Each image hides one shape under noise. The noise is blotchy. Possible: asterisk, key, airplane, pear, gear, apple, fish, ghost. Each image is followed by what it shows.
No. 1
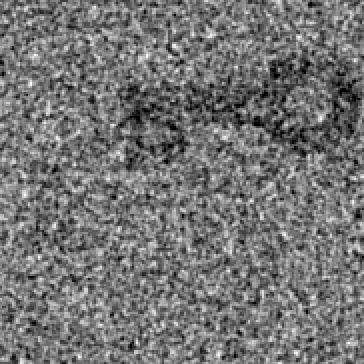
key
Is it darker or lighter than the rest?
darker
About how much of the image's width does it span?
two thirds
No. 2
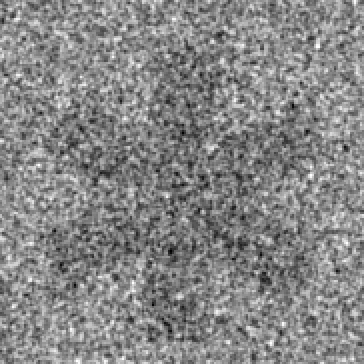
asterisk
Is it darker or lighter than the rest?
darker
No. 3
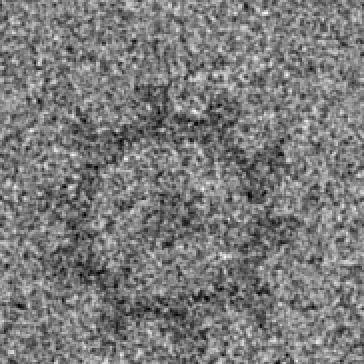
gear
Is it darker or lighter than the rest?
darker
